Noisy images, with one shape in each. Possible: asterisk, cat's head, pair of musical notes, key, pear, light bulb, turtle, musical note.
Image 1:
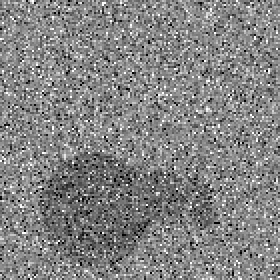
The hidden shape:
pear
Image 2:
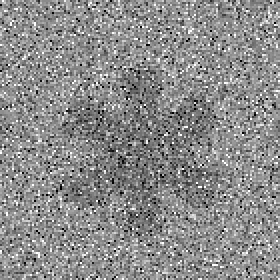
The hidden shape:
asterisk
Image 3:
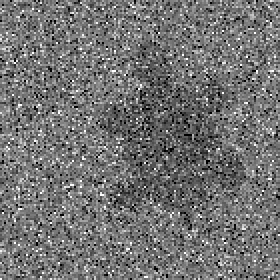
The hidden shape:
turtle
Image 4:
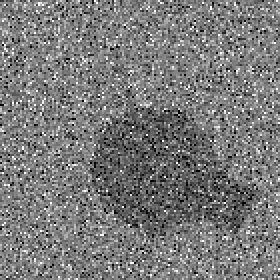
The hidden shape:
light bulb
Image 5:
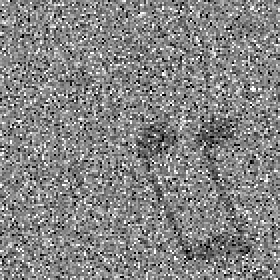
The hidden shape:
pair of musical notes
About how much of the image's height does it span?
half
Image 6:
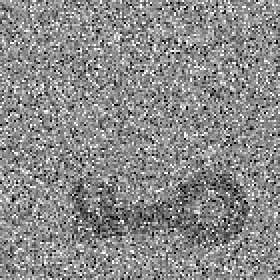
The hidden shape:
key
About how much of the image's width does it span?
two thirds
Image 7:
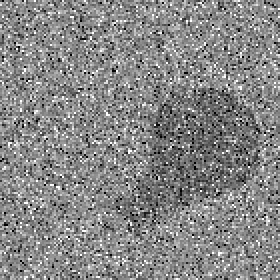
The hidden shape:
pear
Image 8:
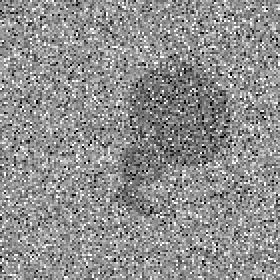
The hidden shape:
pear
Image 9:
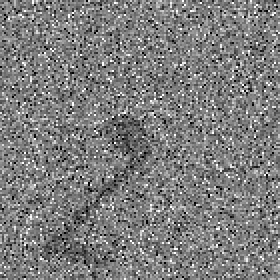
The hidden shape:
musical note
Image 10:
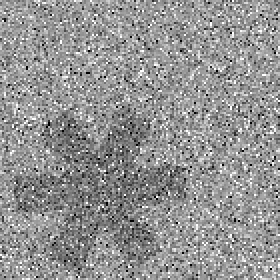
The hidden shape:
asterisk
